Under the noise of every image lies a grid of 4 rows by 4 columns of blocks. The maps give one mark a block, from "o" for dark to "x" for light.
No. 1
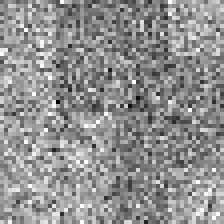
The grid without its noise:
xoox
xooo
xxoo
xxox
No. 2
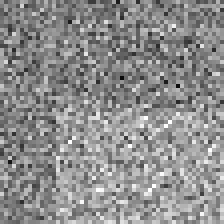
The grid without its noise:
oooo
oooo
oxxx
oxxx
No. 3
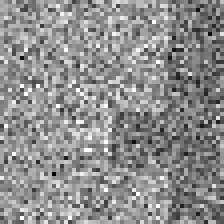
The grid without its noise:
xxxo
xxxo
xxoo
xxxo
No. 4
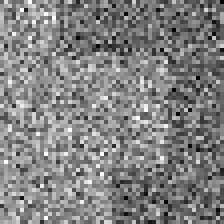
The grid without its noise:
xooo
xxxo
xxxo
xxoo
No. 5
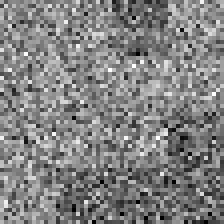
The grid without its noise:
xxox
xxxx
xxxo
xooo
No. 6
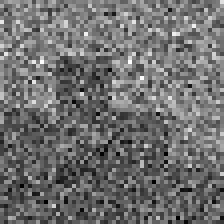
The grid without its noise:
xxxx
xoxx
ooox
oooo
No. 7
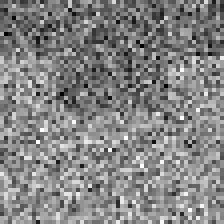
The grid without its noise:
oooo
xoox
xxxx
xxxx
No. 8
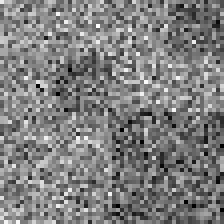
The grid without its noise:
xxxo
xoxx
xxoo
xxoo
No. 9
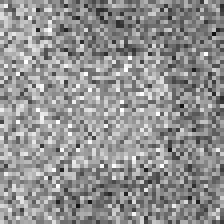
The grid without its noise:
xooo
xxxo
xxxo
xooo
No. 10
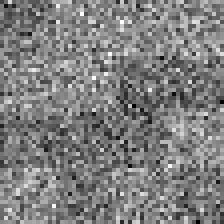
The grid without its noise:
oxxx
xxoo
ooox
xoxo
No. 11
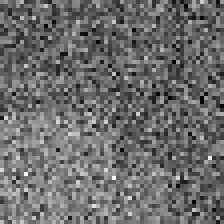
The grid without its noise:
oooo
oooo
xxoo
xxxo
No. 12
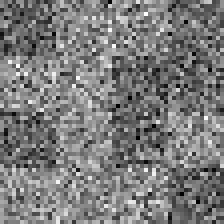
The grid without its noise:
oxxo
xxoo
oxox
xxxo
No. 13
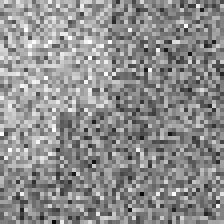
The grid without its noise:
xxoo
xxoo
xooo
oooo
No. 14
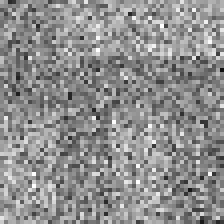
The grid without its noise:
oxxx
oooo
xoxo
xoxo
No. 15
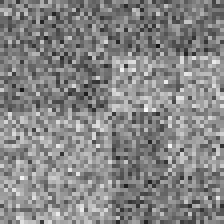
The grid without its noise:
oooo
ooxx
xxox
xxoo
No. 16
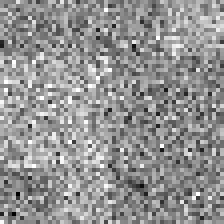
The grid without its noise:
ooox
xxoo
xxoo
oxoo
